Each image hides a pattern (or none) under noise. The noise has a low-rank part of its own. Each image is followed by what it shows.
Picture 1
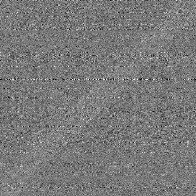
a diagonal band
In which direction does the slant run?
bottom left to top right
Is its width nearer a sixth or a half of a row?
a sixth
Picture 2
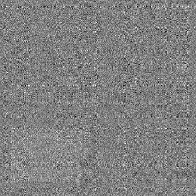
one block
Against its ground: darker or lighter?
lighter
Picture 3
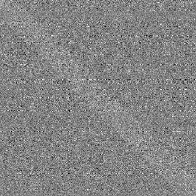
a diagonal band
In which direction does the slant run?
top left to bottom right
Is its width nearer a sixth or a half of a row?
a sixth
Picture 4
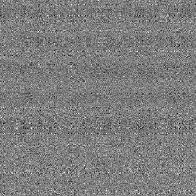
bands of rows
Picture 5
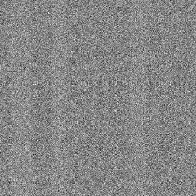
bands of columns
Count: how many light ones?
3
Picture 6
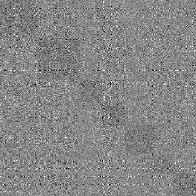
blocks along the diagonal
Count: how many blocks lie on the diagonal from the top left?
7
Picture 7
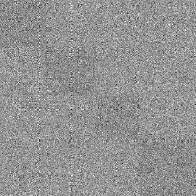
blocks along the diagonal
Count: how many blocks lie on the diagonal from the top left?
4
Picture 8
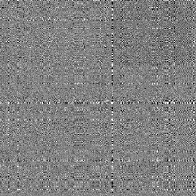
one block
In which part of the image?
top right
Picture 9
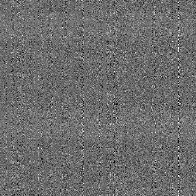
bands of rows
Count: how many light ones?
2
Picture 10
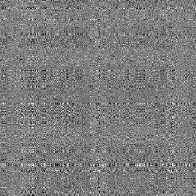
bands of rows crossing bands of columns
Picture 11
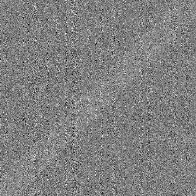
a diagonal band
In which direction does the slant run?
bottom left to top right
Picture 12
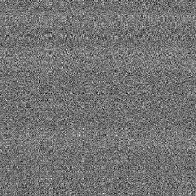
bands of rows
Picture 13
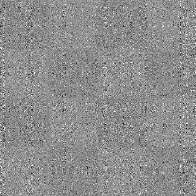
a checkerboard
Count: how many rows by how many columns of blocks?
4 by 4
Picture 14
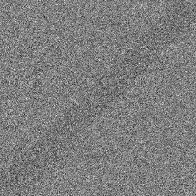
a diagonal band
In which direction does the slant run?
bottom left to top right
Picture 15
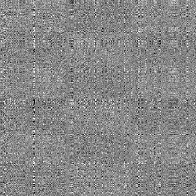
a checkerboard
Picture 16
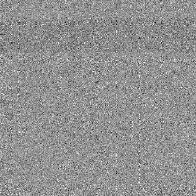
one band of rows
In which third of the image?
top
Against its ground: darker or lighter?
darker
